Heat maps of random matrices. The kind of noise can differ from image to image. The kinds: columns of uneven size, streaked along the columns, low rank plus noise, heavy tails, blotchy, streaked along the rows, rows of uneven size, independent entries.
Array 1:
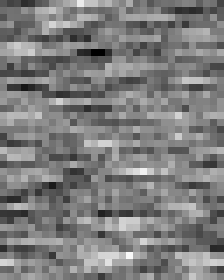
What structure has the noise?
streaked along the rows
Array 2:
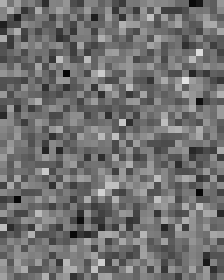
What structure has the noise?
independent entries
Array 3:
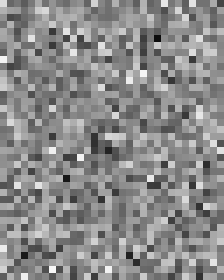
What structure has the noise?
independent entries
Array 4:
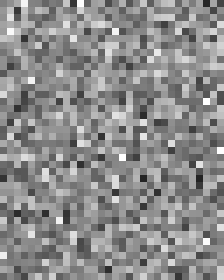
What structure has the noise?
independent entries
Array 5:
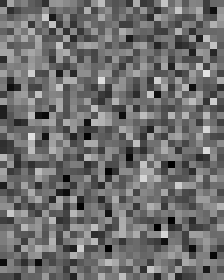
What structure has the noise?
independent entries
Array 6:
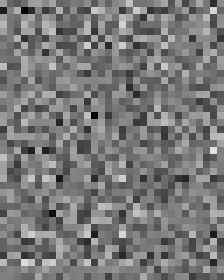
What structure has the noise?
low rank plus noise
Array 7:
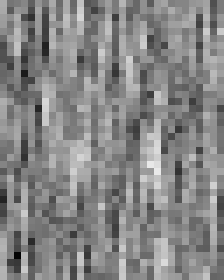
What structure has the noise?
streaked along the columns
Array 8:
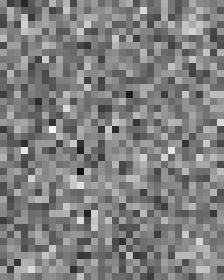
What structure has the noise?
independent entries
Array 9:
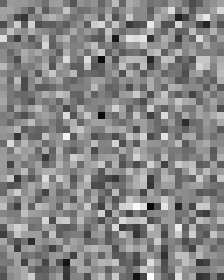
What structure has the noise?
low rank plus noise
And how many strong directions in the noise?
one
